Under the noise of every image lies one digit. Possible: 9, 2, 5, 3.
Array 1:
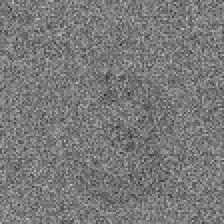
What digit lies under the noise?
3
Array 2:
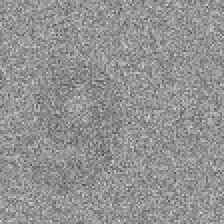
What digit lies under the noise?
9
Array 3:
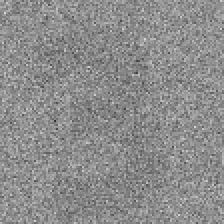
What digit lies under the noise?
3
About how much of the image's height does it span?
nearly all
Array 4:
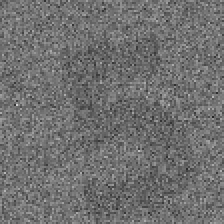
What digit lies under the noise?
5
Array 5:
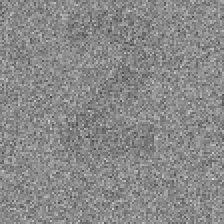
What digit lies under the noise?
2
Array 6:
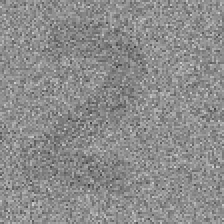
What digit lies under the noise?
2
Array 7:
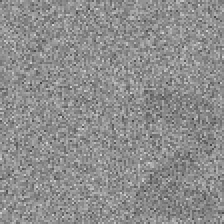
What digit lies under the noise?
2
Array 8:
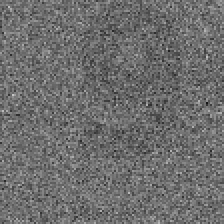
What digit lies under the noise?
9
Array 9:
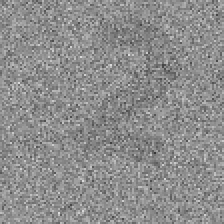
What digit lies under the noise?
2
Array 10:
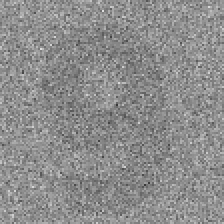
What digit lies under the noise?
9
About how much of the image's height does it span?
nearly all
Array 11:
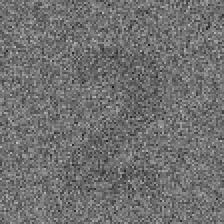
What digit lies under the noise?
2
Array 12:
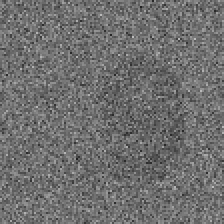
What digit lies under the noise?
9
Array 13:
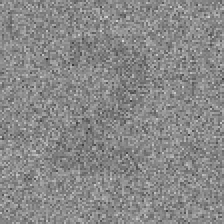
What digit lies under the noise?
2
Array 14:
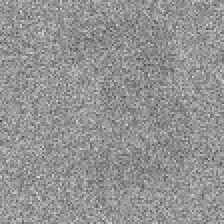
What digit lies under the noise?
3
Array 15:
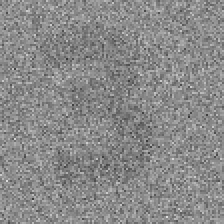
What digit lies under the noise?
3
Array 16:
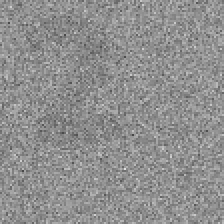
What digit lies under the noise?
2
